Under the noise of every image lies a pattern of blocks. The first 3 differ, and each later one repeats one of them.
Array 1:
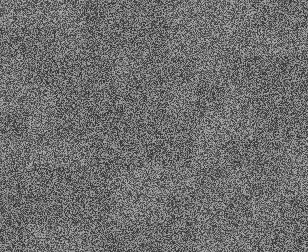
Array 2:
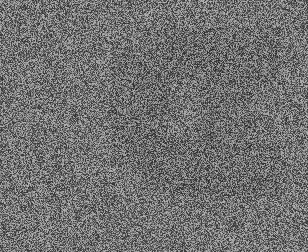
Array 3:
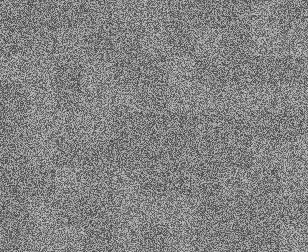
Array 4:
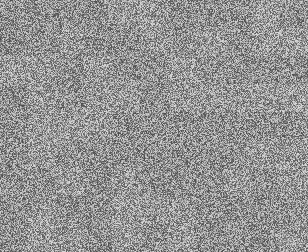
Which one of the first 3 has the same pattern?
3
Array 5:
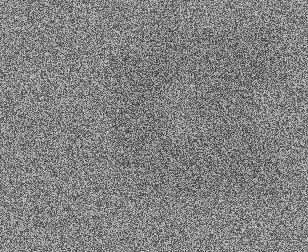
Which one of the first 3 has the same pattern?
2
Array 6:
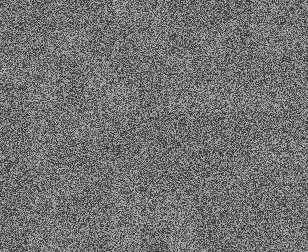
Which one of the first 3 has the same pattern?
3
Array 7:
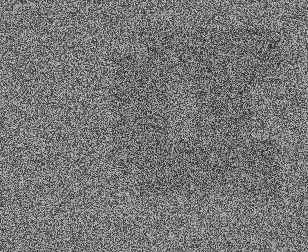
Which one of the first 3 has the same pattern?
2
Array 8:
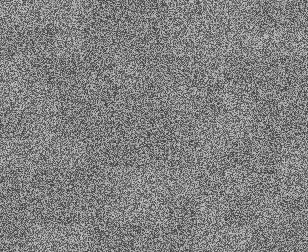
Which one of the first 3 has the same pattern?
1
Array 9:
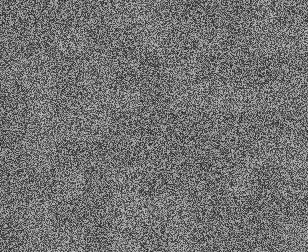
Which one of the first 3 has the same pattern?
3
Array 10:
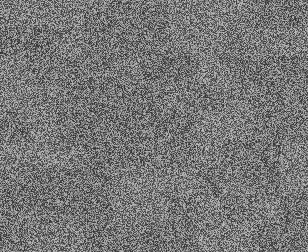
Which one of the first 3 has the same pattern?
1
